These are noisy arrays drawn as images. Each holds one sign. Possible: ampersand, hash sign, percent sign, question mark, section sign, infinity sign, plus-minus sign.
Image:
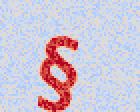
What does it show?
red section sign
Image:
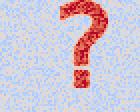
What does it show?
red question mark
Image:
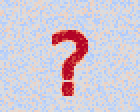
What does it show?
red question mark
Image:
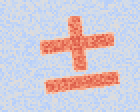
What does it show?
red plus-minus sign
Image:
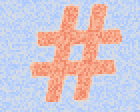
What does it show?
red hash sign
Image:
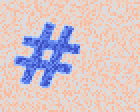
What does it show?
blue hash sign
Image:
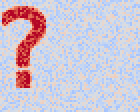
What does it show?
red question mark
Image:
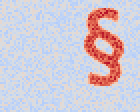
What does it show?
red section sign
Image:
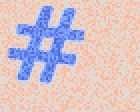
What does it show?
blue hash sign
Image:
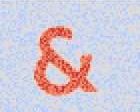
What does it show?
red ampersand
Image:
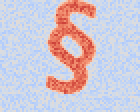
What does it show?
red section sign
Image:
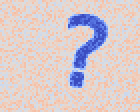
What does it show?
blue question mark
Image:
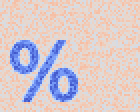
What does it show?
blue percent sign
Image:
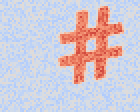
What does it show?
red hash sign
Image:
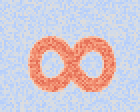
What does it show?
red infinity sign
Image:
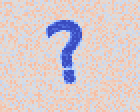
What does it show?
blue question mark
